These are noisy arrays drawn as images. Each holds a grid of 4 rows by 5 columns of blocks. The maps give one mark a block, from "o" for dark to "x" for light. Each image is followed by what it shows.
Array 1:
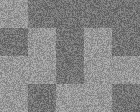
x o o o o
o x o x o
x x o x x
x o x x o
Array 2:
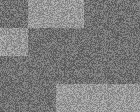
o x x o o
x o o o o
o o o o o
o o x x x
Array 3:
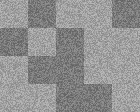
x o x x o
o x o x x
x o o x x
x x o o x
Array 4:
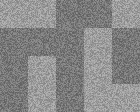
x x o o x
o o o x o
o x o x o
o x o x x
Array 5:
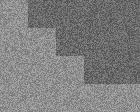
x o o o o
x x o o o
x x x o o
x x x x x
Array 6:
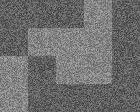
o o o x o
o x x x o
x o x x o
x o o o o
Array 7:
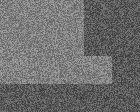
x x x o o
x x x o o
x x x x o
o o o o o
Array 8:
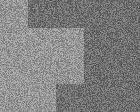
x o o o o
x x x o o
x x x o o
x x o o o
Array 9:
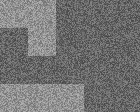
x x o o o
o x o o o
o o o o o
x x x o o
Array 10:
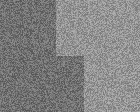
o o x x x
o o x x x
o o o x x
o o o x x
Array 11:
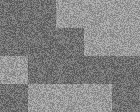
o o x x x
o o o x x
x o o o o
o x x x o
